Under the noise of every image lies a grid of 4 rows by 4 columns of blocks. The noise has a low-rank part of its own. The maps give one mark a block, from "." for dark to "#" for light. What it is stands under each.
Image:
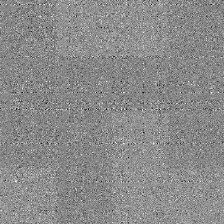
.##.
....
..#.
#.##
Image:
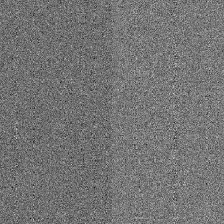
..##
..##
..##
..##
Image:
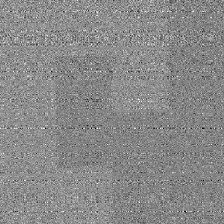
###.
#.#.
#...
##..
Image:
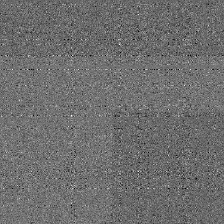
....
####
##..
##..
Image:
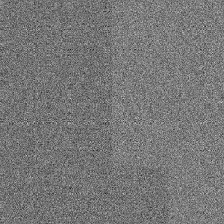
..##
..##
..##
...#
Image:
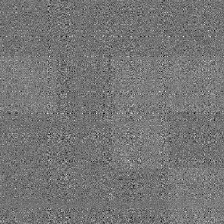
....
#.##
..#.
...#
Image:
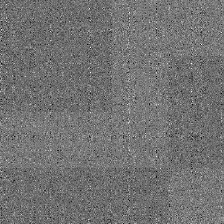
..##
..#.
###.
...#
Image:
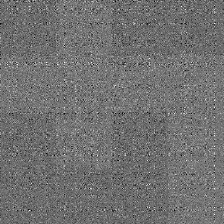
.#..
####
.#.#
...#
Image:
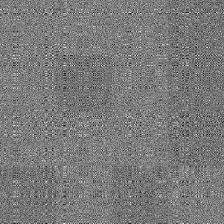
###.
#.#.
###.
.#.#
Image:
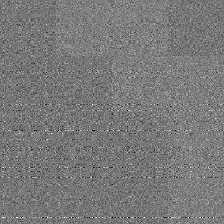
.##.
..##
...#
...#
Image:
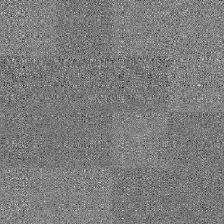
#.##
...#
..#.
##..
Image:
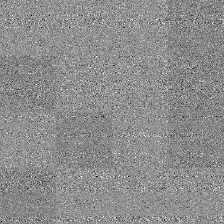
###.
.##.
#.#.
.###
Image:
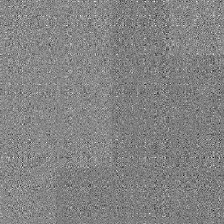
##.#
##..
##..
#...
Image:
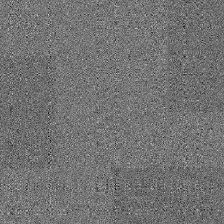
###.
.##.
.###
##..
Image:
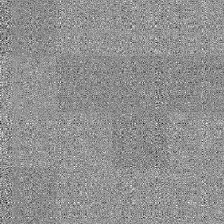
.###
#...
##.#
.###
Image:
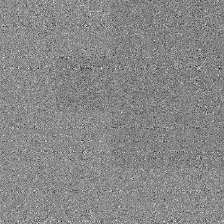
##..
#...
##..
####
